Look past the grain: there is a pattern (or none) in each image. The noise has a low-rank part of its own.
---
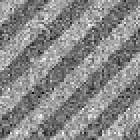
diagonal stripes
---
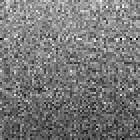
a smooth slope
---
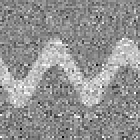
a wavy band
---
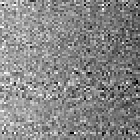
a smooth slope
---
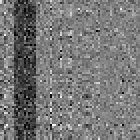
one vertical stripe
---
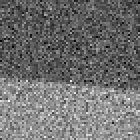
a sharp edge
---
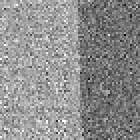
a sharp edge
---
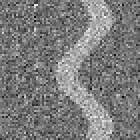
a wavy band
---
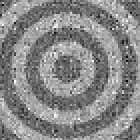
rings round one point
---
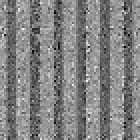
vertical stripes
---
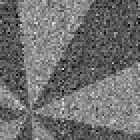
spokes from one point
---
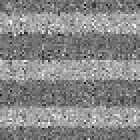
horizontal stripes
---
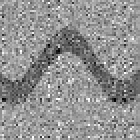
a wavy band
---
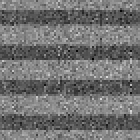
horizontal stripes
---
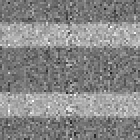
horizontal stripes
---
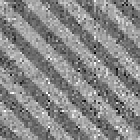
diagonal stripes
